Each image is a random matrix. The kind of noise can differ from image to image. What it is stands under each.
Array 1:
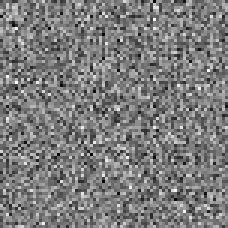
low rank plus noise
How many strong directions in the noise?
three or four
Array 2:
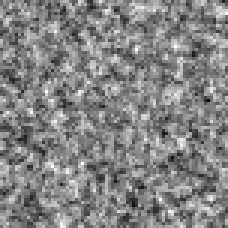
blotchy
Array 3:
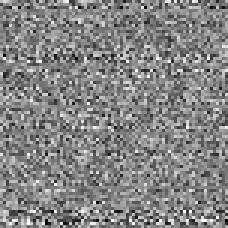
rows of uneven size
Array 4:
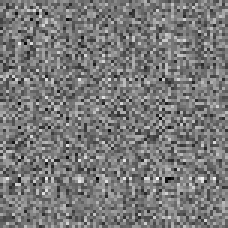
low rank plus noise
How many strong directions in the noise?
two
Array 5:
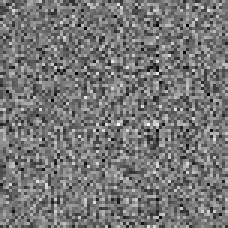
low rank plus noise
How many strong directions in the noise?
one
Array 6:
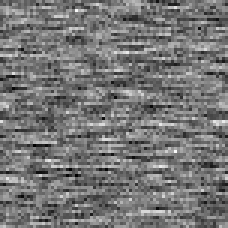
streaked along the rows
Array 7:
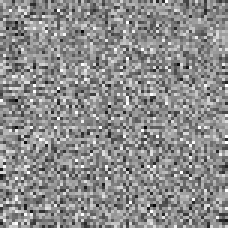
low rank plus noise
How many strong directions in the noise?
two
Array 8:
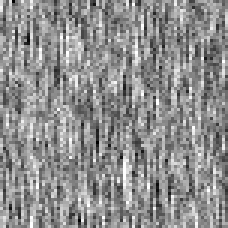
streaked along the columns
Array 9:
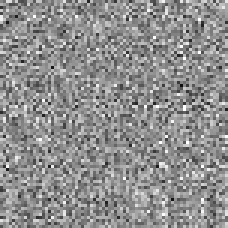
low rank plus noise
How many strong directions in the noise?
three or four
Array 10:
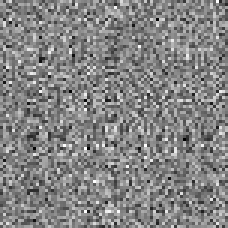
low rank plus noise
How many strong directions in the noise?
two
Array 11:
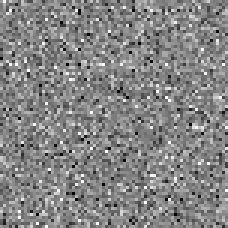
heavy tails
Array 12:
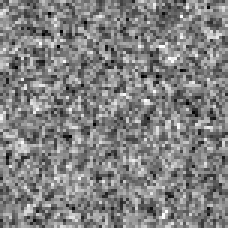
blotchy
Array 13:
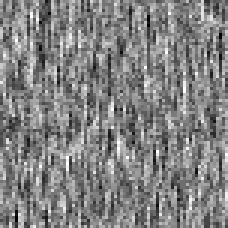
streaked along the columns
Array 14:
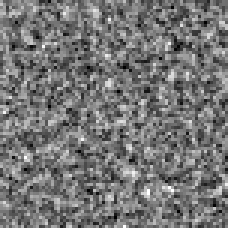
blotchy
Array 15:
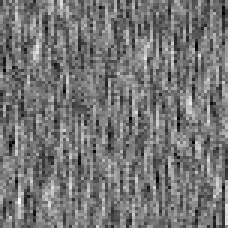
streaked along the columns
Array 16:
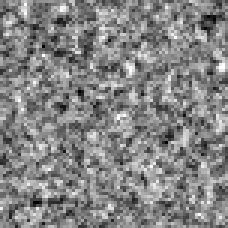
blotchy
